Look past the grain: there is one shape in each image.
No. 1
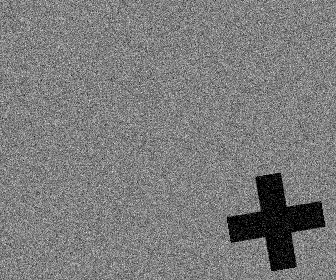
dark cross, bottom right
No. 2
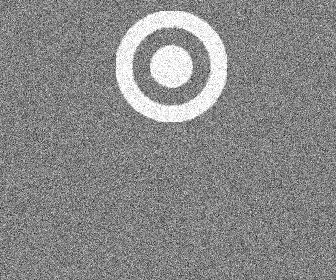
light bullseye, top middle
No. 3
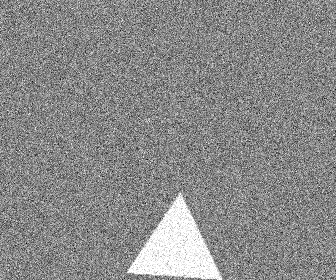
light triangle, bottom middle
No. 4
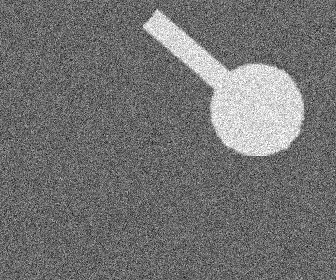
light lollipop
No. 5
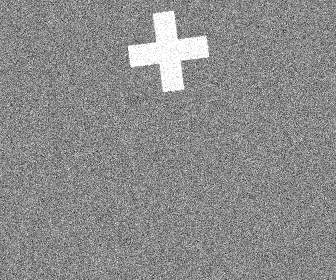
light cross, top middle
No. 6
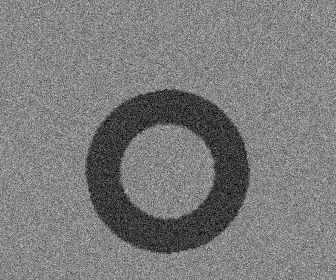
dark ring
